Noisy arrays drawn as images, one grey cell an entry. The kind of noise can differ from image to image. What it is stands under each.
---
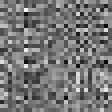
low rank plus noise
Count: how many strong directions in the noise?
two
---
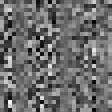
columns of uneven size
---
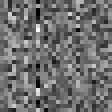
columns of uneven size
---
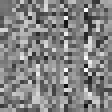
columns of uneven size
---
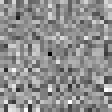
low rank plus noise
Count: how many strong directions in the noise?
two
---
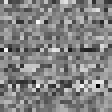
rows of uneven size
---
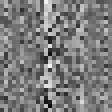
columns of uneven size
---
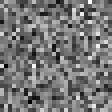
independent entries
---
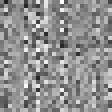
columns of uneven size
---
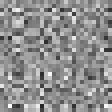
low rank plus noise
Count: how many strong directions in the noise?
one
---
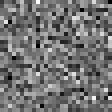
independent entries
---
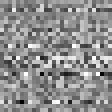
rows of uneven size
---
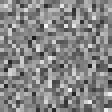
independent entries
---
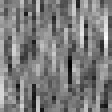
streaked along the columns
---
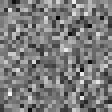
independent entries
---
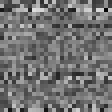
rows of uneven size
